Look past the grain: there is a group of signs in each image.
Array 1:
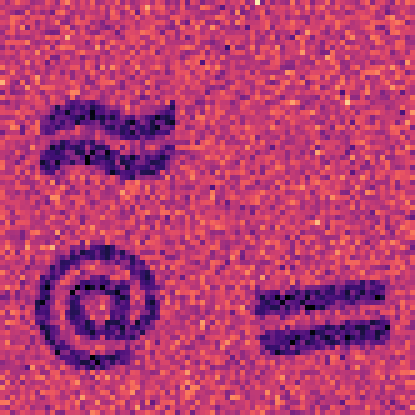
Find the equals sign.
bottom right
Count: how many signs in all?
3
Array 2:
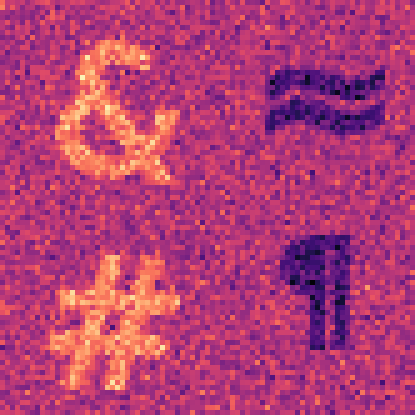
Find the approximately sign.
top right
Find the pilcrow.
bottom right
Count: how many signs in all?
4
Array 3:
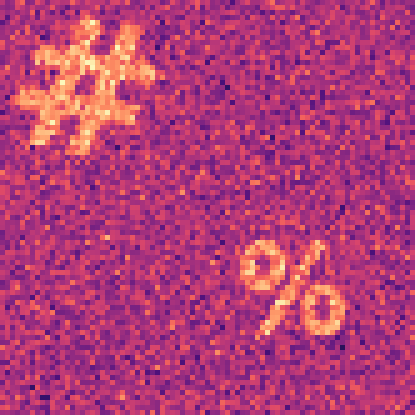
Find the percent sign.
bottom right
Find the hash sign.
top left
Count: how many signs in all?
2
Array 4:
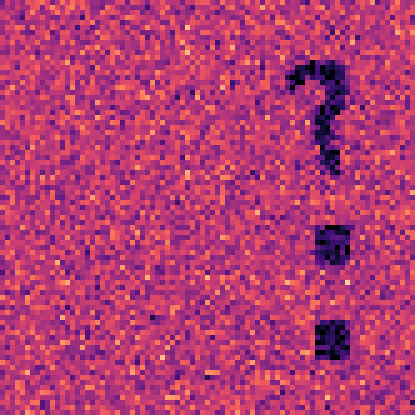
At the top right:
question mark
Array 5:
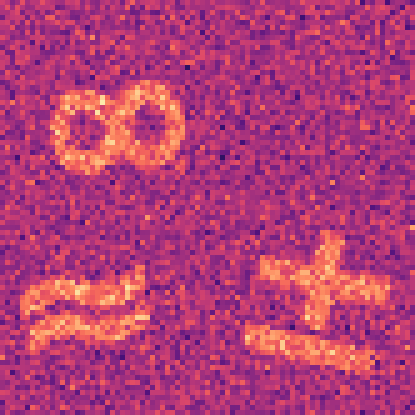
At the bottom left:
approximately sign
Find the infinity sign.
top left
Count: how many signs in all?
3
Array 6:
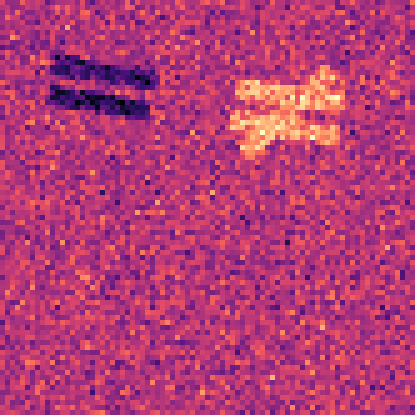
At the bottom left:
nothing
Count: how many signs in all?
2
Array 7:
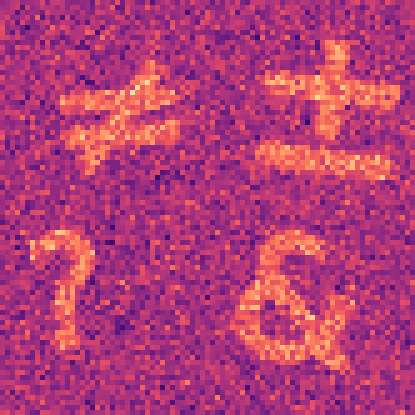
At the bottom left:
question mark
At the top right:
plus-minus sign
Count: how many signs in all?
4
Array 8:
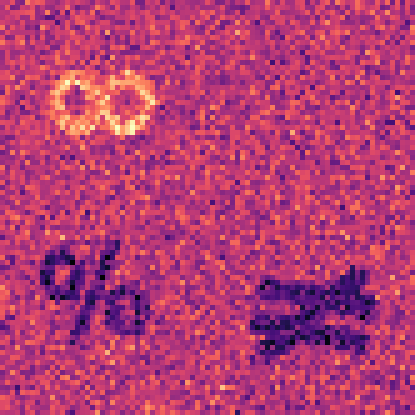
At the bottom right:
not-equal sign
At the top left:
infinity sign
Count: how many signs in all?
3
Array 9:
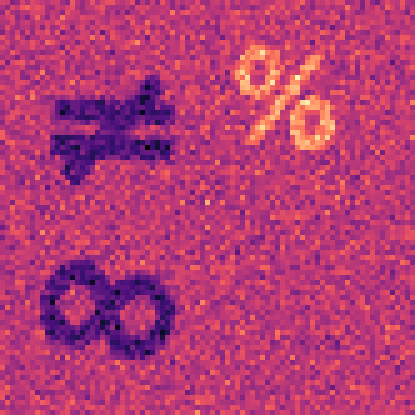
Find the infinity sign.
bottom left
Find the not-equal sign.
top left
